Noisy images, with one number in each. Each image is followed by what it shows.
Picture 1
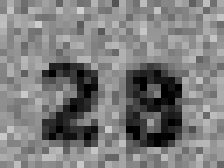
28
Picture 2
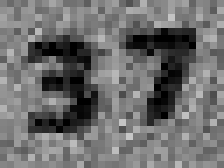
37
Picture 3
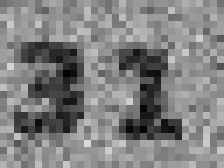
31
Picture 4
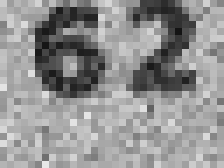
62
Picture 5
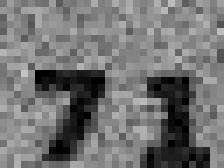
71
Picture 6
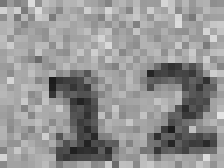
12
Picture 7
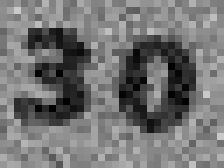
30
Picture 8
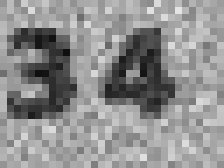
34
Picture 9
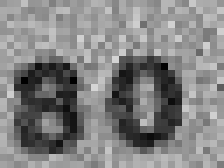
80
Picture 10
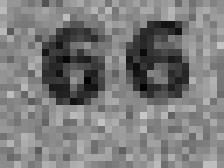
66
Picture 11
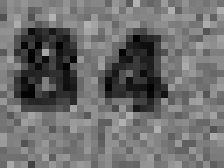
84
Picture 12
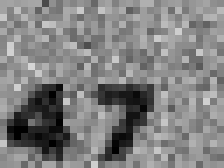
47
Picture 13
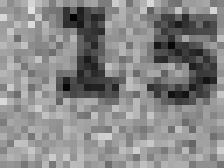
15
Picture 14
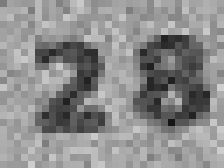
28
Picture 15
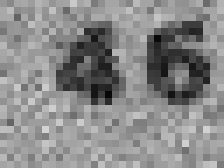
46
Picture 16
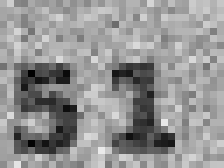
51
